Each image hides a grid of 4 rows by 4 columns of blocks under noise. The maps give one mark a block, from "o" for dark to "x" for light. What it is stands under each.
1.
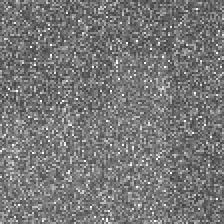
o o o o
o o x o
x x x o
x x x o
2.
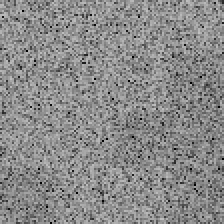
x x x x
x x x o
x x o o
o x x o
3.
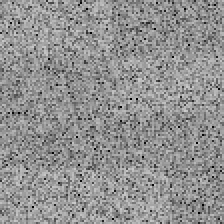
x x o o
o o x x
o o o o
x x x o
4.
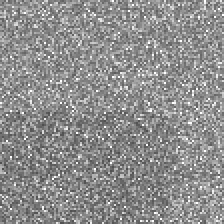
x x x x
x x x x
o o o x
o o o x
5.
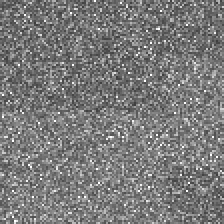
o o o o
o o o x
x x x x
x x x o
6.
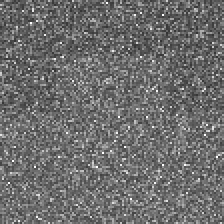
o o o o
o x x o
x x x x
x x x x
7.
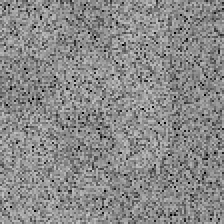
x o x o
o x x o
x o x o
x x o o
